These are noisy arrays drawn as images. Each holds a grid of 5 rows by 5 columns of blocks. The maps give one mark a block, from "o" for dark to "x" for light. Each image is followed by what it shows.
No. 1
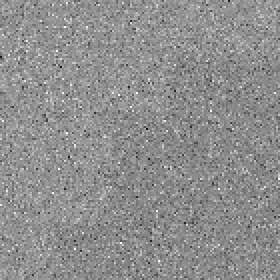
x x x x x
x x x o o
x x o o o
x x o o o
x o o o o
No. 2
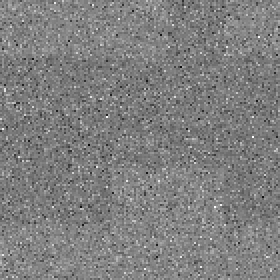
x x x o x
o o o o o
o o o o o
o o x x o
x x x x x
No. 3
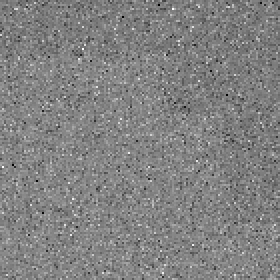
o o o o o
x x x o o
x x x x o
x x x x o
x x x x x
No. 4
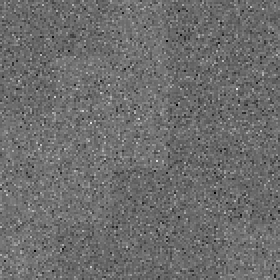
o o x o o
o x x o o
x x x o o
x x o o o
x o o o x
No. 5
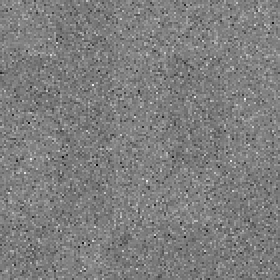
x o x x x
o o x o x
x o x o x
x o x x o
o x o o o
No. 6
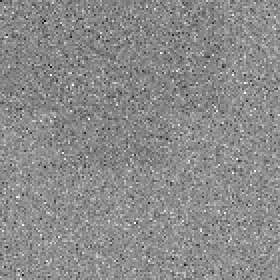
o o o o x
o o o o x
x o o x x
x x x x x
x x x x x
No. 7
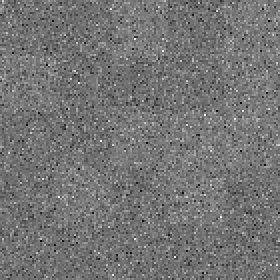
o o x o x
x o o o x
o o x x x
o x o x o
o o o o o
